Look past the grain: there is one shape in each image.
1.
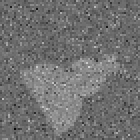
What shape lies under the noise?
chess pawn
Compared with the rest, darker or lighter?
lighter
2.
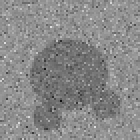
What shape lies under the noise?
bear's head
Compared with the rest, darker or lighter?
darker
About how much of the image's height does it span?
two thirds
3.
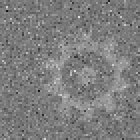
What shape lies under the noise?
gear
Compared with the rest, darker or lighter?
lighter
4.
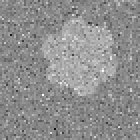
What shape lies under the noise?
flower
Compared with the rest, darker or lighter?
lighter
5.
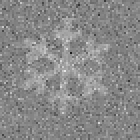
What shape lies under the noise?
snowflake
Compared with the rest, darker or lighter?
lighter
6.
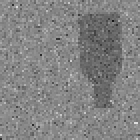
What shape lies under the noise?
bottle
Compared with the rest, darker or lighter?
darker
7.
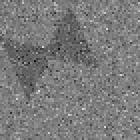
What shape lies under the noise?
bow tie
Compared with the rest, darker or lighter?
darker
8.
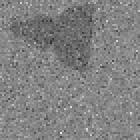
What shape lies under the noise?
chess pawn
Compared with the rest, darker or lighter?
darker
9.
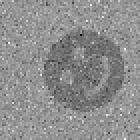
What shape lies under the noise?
smiling face
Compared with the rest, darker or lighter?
darker
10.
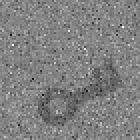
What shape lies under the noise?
key
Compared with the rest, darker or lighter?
darker
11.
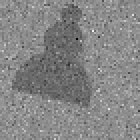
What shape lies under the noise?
chess pawn
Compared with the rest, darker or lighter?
darker
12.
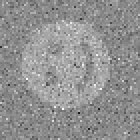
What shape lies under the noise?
smiling face
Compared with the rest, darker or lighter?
lighter
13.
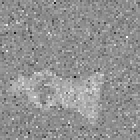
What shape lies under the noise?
chess bishop
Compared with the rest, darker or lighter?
lighter
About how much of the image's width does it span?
two thirds
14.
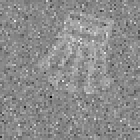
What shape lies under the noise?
chess queen
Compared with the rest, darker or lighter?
lighter
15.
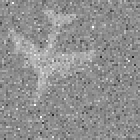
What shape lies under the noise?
airplane
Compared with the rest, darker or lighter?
lighter
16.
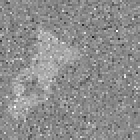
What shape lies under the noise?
chess bishop
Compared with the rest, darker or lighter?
lighter
